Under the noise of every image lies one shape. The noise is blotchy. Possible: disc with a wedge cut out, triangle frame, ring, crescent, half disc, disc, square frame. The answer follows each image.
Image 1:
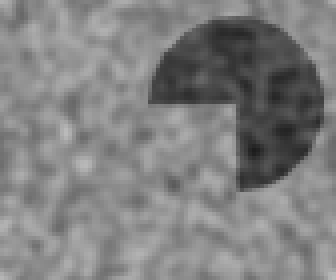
disc with a wedge cut out
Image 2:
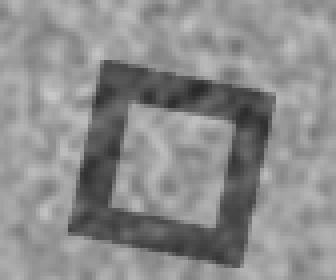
square frame
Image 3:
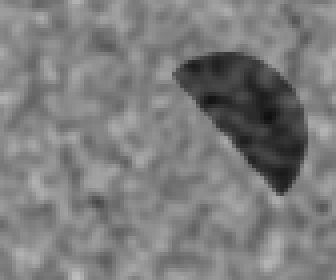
half disc
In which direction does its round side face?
up and right
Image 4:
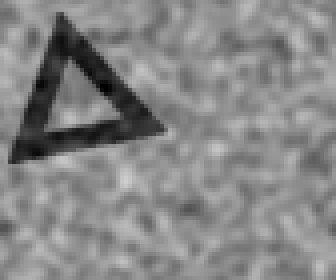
triangle frame
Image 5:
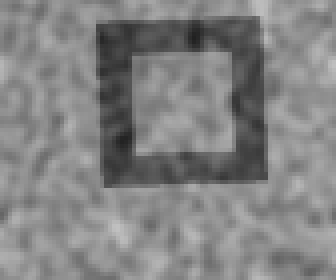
square frame
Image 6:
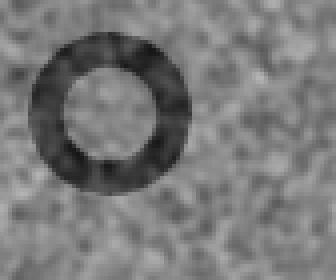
ring
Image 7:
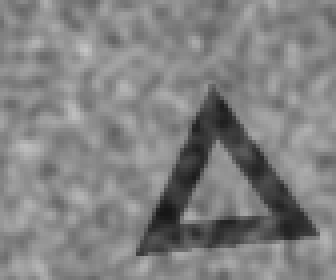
triangle frame
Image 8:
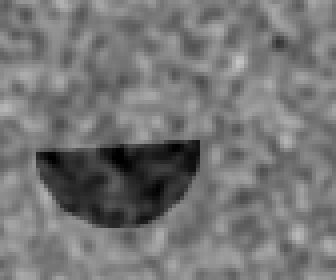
half disc
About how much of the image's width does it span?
half
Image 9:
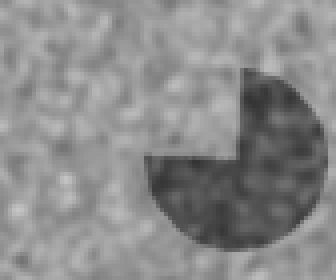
disc with a wedge cut out
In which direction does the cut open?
up and left
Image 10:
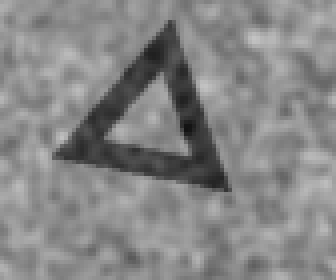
triangle frame
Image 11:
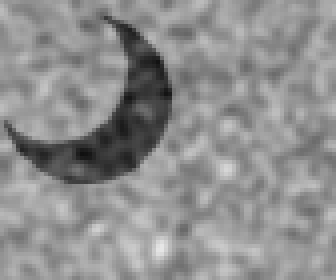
crescent
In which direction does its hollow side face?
up and left
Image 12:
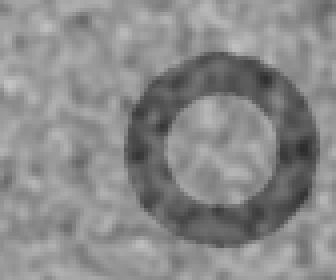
ring
